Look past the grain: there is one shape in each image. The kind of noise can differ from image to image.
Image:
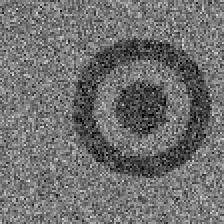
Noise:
independent entries
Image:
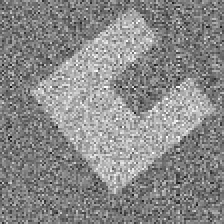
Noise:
low rank plus noise
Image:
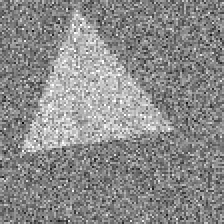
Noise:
independent entries
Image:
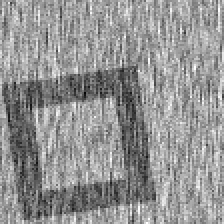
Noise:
streaked along the columns
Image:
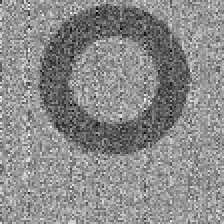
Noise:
columns of uneven size
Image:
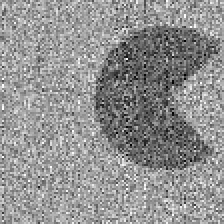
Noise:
columns of uneven size
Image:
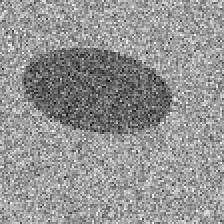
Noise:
independent entries
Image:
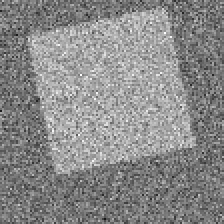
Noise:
low rank plus noise
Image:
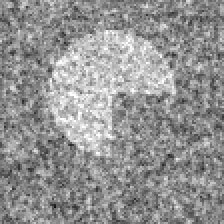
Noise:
blotchy
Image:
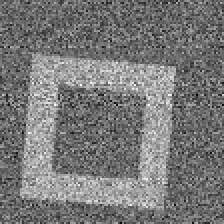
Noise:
rows of uneven size
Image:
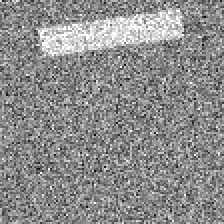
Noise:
independent entries
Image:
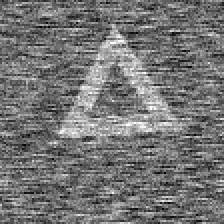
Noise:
streaked along the rows
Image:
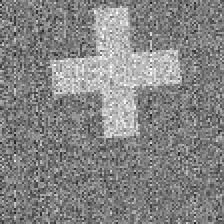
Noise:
columns of uneven size
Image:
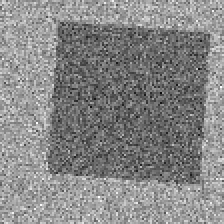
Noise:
independent entries
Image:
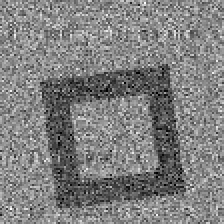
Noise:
low rank plus noise
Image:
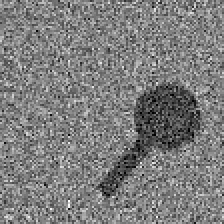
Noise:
low rank plus noise
